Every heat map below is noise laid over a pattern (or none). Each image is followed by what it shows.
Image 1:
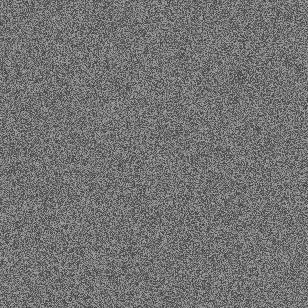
only noise
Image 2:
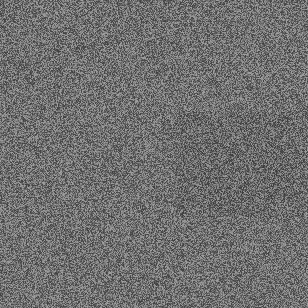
one block
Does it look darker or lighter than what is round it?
darker
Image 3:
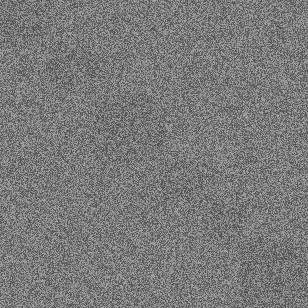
blocks along the diagonal
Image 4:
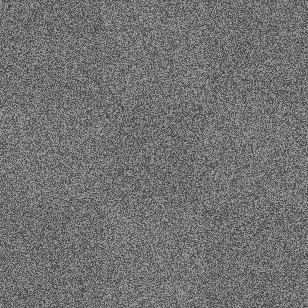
a checkerboard
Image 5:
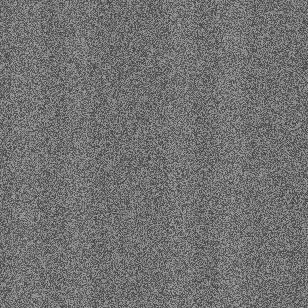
bands of columns
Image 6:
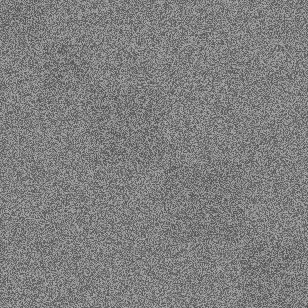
blocks along the diagonal
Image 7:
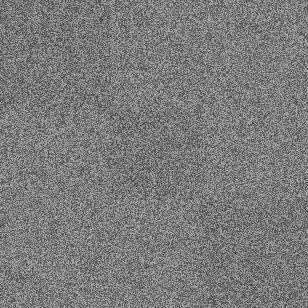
blocks along the diagonal
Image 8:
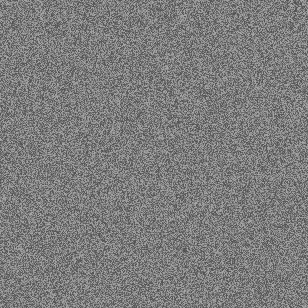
only noise
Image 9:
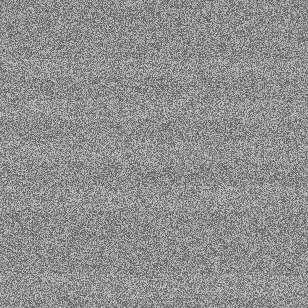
bands of rows
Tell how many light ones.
5
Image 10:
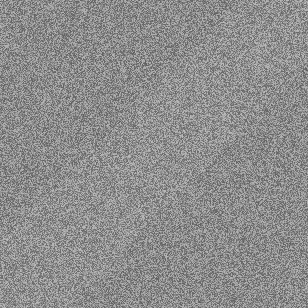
a diagonal band
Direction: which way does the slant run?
bottom left to top right
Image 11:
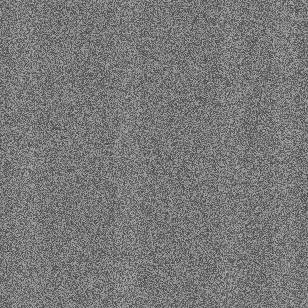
bands of columns
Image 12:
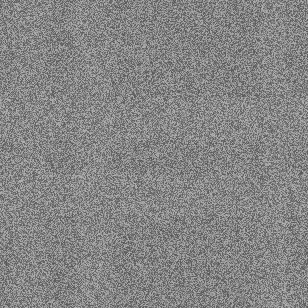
bands of rows crossing bands of columns
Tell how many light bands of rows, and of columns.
2 and 3
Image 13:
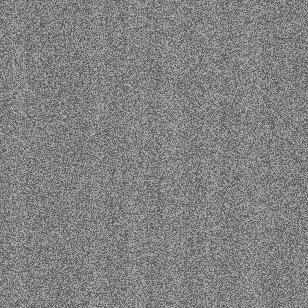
bands of columns
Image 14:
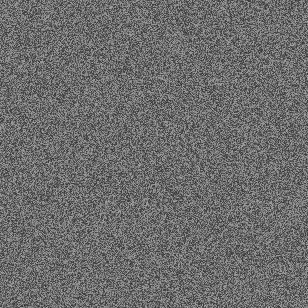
only noise
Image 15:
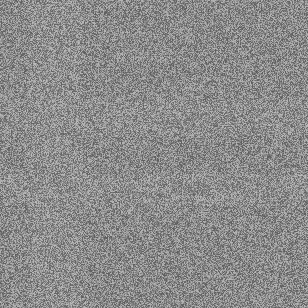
bands of rows crossing bands of columns
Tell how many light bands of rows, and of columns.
2 and 1
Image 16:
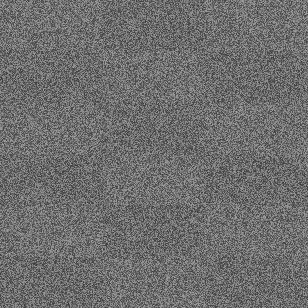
a checkerboard
